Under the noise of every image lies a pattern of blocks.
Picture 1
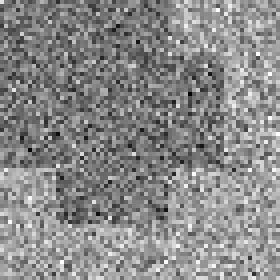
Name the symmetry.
mirrored about the diagonal from the top left
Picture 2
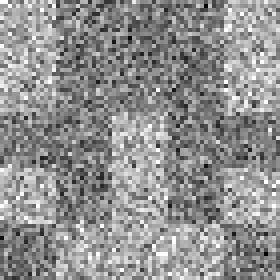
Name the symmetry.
left and right mirror each other
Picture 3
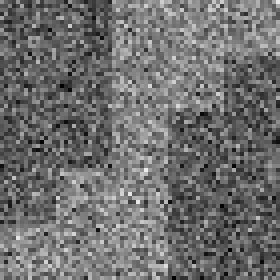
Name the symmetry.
the same after a half turn
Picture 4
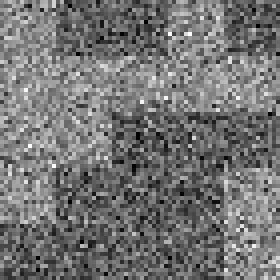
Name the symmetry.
no symmetry
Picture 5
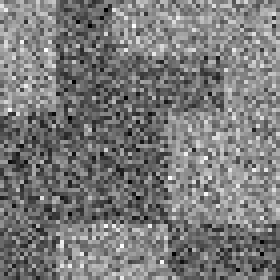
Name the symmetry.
no symmetry
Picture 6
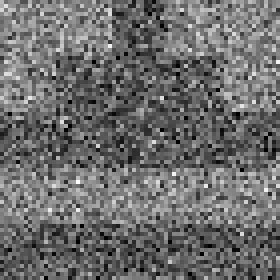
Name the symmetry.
left and right mirror each other
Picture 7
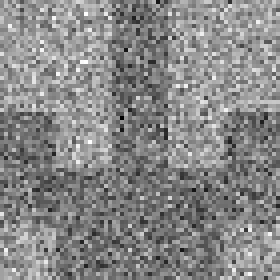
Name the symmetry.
left and right mirror each other
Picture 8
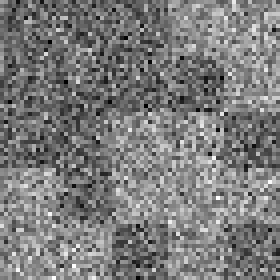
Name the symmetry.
mirrored about the diagonal from the top left
